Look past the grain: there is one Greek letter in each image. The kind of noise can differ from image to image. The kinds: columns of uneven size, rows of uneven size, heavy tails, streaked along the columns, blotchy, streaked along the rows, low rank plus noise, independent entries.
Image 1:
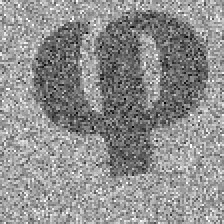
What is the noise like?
independent entries
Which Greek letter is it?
phi
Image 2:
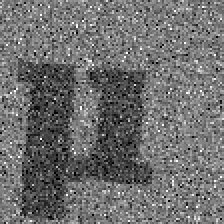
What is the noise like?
heavy tails
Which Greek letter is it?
mu
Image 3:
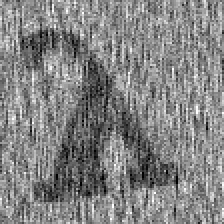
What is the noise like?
streaked along the columns
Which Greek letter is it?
lambda
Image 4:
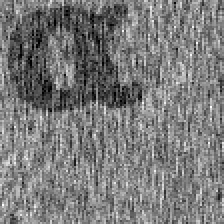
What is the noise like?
streaked along the columns
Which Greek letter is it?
alpha
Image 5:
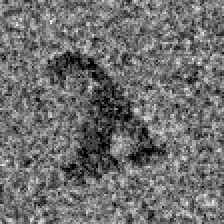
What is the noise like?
blotchy
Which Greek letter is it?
lambda
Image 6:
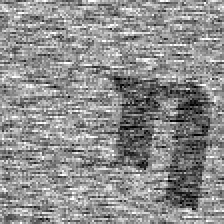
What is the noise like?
streaked along the rows
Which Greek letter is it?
eta
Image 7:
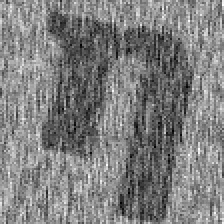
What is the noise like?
streaked along the columns
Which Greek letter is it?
eta
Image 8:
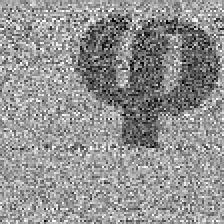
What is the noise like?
rows of uneven size
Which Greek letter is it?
phi
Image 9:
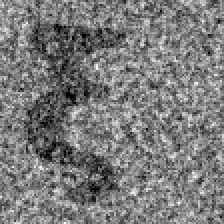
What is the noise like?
blotchy
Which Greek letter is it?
xi
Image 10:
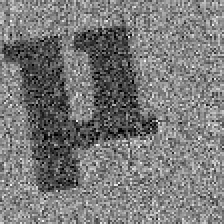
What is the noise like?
low rank plus noise
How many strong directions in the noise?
five to eight
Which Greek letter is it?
mu
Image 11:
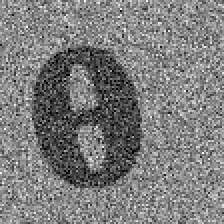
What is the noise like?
independent entries
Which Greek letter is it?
theta
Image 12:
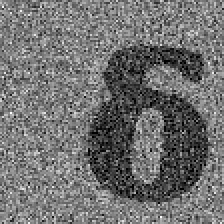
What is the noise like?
low rank plus noise
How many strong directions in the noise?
five to eight
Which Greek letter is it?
delta
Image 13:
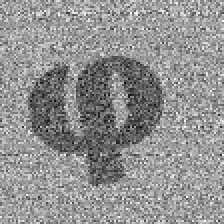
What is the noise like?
rows of uneven size
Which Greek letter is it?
phi
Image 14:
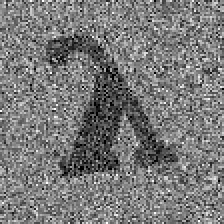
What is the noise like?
low rank plus noise
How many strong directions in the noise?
five to eight
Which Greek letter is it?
lambda
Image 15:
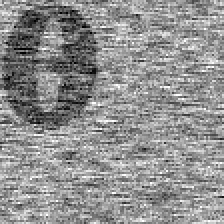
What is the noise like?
streaked along the rows
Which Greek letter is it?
theta
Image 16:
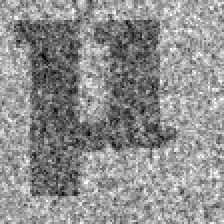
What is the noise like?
blotchy
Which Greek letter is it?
mu
